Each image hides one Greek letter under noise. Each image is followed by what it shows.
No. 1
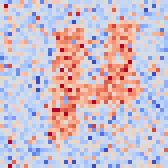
mu
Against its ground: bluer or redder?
redder
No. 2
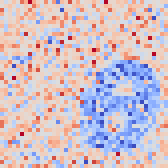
theta
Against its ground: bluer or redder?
bluer
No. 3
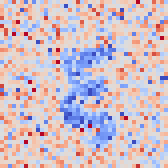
xi
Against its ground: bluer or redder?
bluer
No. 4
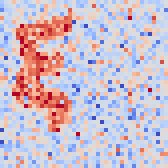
xi
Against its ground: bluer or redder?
redder
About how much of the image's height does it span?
two thirds
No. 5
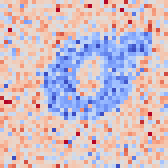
sigma
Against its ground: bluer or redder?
bluer
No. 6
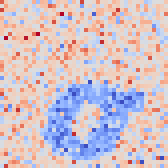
sigma
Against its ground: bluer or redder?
bluer
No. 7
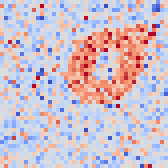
sigma
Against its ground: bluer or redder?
redder
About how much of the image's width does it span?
half
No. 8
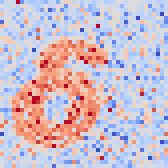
delta
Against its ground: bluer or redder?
redder
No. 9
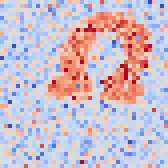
omega
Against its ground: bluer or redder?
redder
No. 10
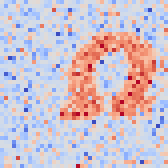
omega
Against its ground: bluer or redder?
redder
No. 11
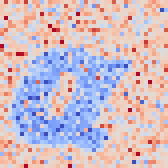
alpha
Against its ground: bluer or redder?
bluer
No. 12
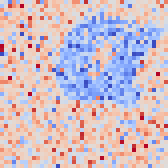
alpha
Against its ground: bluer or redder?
bluer
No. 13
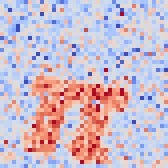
pi
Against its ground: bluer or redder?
redder
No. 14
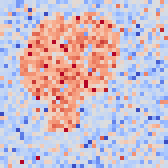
phi
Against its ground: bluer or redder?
redder
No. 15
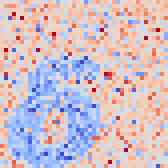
delta
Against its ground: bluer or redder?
bluer
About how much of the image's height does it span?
two thirds
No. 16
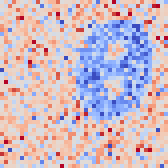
theta
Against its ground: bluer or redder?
bluer
